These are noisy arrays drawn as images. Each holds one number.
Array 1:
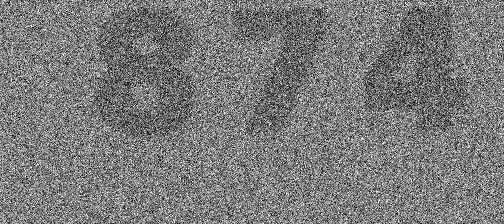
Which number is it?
874
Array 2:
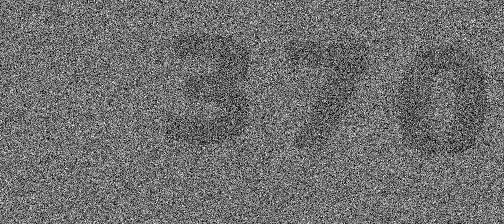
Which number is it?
370
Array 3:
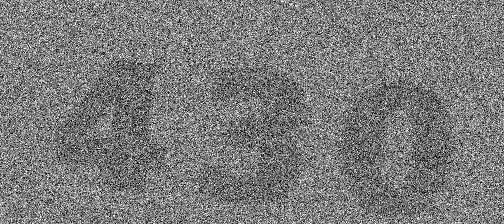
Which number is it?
430
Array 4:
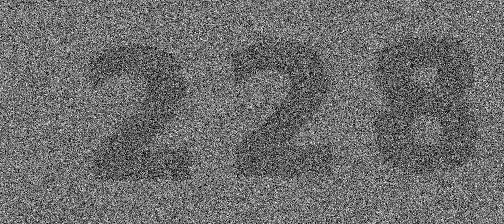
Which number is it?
228
